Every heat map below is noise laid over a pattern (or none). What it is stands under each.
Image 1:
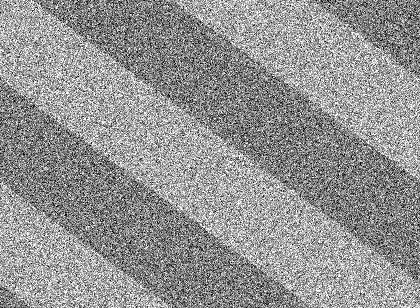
diagonal stripes
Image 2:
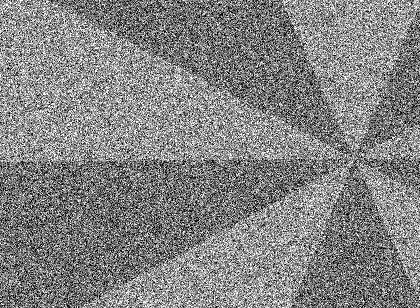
spokes from one point
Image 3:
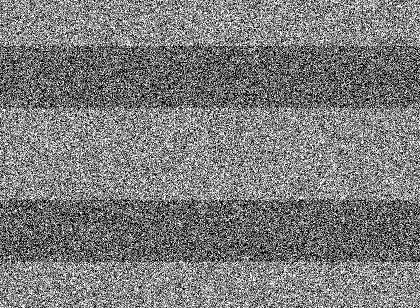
horizontal stripes
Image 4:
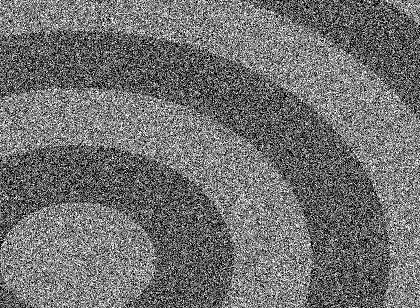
rings round one point
